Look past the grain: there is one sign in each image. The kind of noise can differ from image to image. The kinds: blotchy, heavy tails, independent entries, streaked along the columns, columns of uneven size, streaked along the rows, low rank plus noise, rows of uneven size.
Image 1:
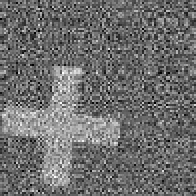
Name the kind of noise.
low rank plus noise
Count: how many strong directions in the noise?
two
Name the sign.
plus sign
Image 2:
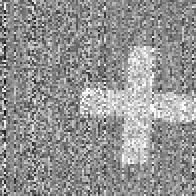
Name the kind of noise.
columns of uneven size
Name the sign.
plus sign
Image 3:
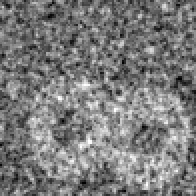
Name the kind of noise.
blotchy
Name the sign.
infinity sign
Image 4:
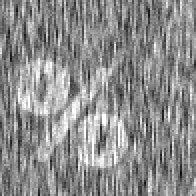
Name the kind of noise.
streaked along the columns
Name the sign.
percent sign
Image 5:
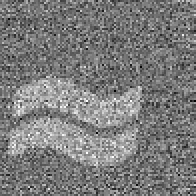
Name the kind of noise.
low rank plus noise
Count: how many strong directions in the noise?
five to eight
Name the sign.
approximately sign
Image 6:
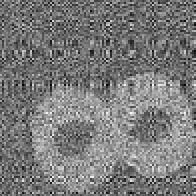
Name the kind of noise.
low rank plus noise
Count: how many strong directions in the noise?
one
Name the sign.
infinity sign
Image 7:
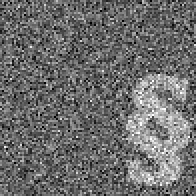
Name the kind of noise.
independent entries
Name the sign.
section sign
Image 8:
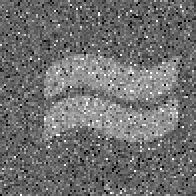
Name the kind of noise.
heavy tails
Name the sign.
approximately sign
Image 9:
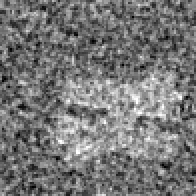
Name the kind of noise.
blotchy
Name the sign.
not-equal sign
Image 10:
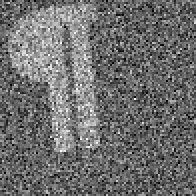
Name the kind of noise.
independent entries
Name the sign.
pilcrow
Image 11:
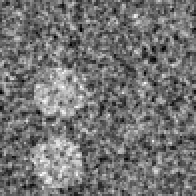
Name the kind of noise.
blotchy
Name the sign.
colon
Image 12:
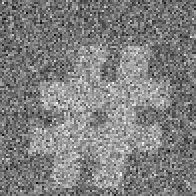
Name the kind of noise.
independent entries
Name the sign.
hash sign
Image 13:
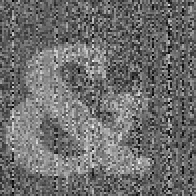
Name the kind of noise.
columns of uneven size
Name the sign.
ampersand
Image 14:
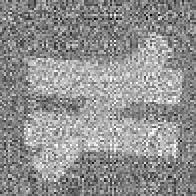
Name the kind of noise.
low rank plus noise
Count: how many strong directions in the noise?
three or four
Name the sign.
not-equal sign
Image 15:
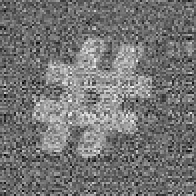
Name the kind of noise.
low rank plus noise
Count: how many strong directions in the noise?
two
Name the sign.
hash sign
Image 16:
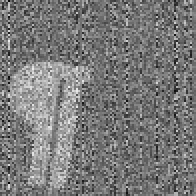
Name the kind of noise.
columns of uneven size
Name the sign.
pilcrow
